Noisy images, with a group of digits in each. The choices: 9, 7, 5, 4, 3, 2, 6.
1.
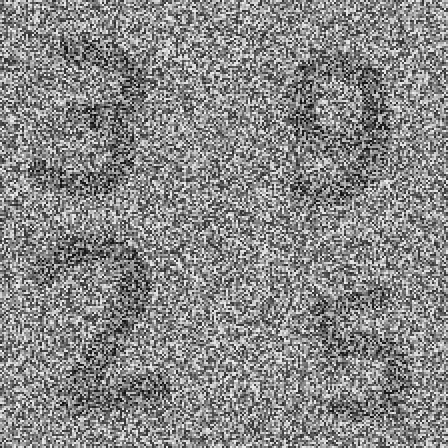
top left: dark 3; top right: dark 9; bottom left: dark 2; bottom right: dark 5
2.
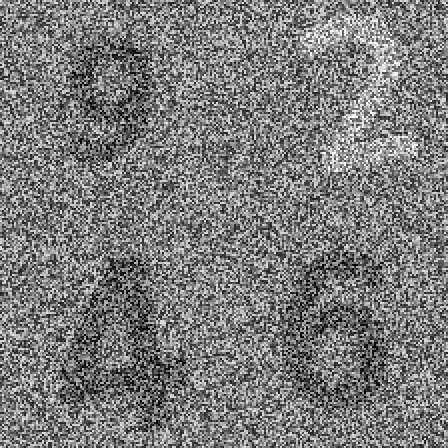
top left: dark 9; top right: light 2; bottom left: dark 4; bottom right: dark 6
